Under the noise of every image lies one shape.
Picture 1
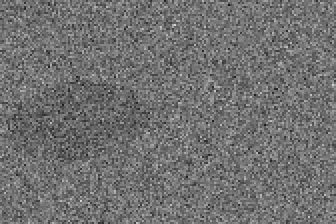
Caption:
dark ellipse, middle left
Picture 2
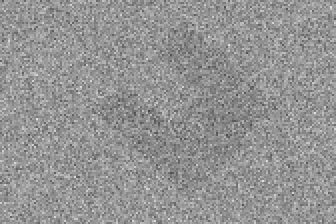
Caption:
dark square with a notch
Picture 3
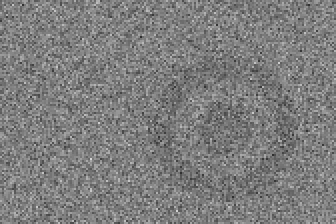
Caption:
dark bullseye
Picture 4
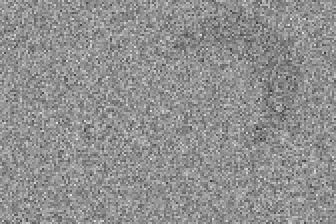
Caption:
dark crescent
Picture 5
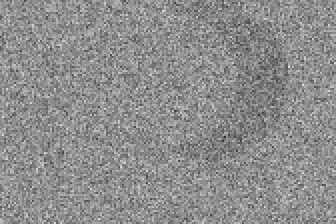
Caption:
dark crescent
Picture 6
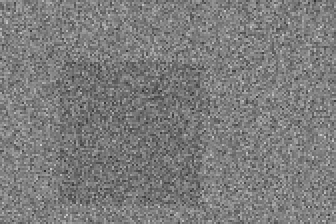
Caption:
dark square
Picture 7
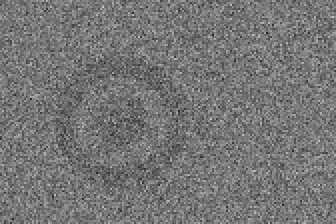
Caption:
dark bullseye
